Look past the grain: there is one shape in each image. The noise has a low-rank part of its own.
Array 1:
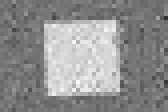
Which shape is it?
square
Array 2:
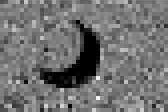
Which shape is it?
crescent
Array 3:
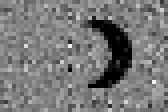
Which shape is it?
crescent
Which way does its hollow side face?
left
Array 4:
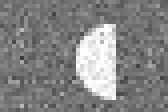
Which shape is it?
half disc
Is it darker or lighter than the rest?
lighter
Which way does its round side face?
left
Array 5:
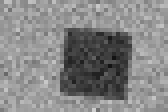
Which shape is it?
square
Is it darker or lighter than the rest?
darker
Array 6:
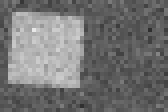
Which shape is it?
square
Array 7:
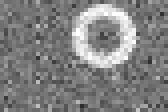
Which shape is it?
ring
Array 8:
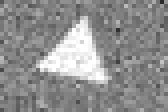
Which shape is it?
triangle
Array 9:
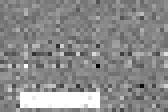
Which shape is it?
bar
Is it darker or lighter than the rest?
lighter
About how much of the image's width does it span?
half
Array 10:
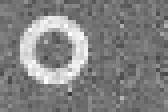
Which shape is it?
ring
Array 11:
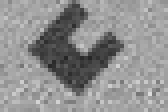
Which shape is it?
square with a notch
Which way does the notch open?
up and right
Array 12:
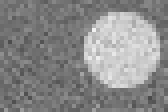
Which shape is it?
disc
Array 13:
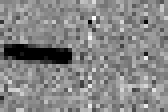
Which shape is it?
bar
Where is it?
middle left
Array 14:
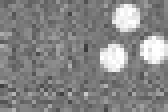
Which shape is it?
three dots
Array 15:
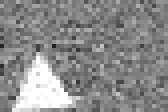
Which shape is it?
triangle
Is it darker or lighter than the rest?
lighter
